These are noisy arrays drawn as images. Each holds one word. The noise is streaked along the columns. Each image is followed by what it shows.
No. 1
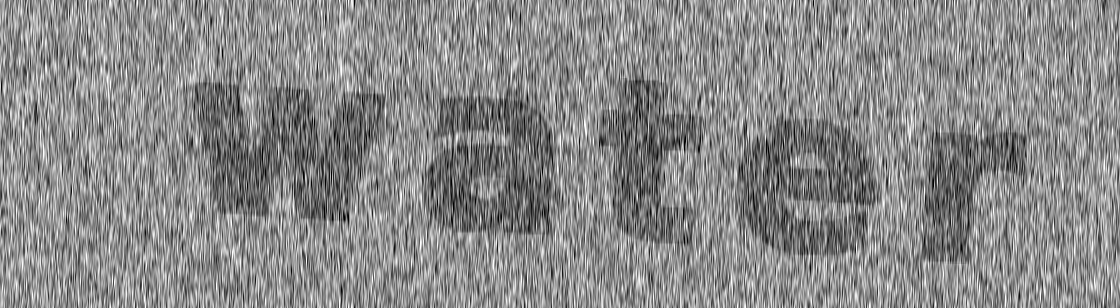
water
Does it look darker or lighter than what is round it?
darker
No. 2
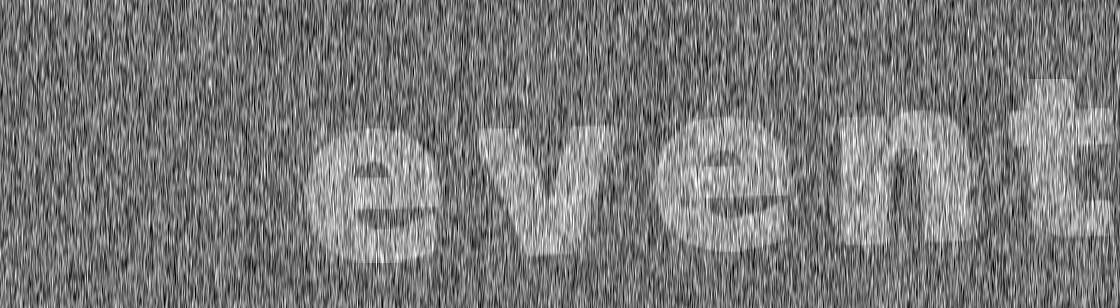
event
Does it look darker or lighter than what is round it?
lighter
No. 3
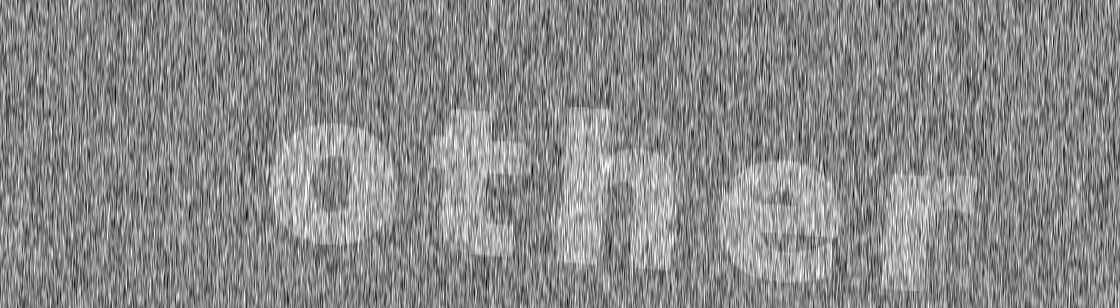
other
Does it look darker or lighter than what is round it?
lighter
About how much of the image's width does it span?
two thirds
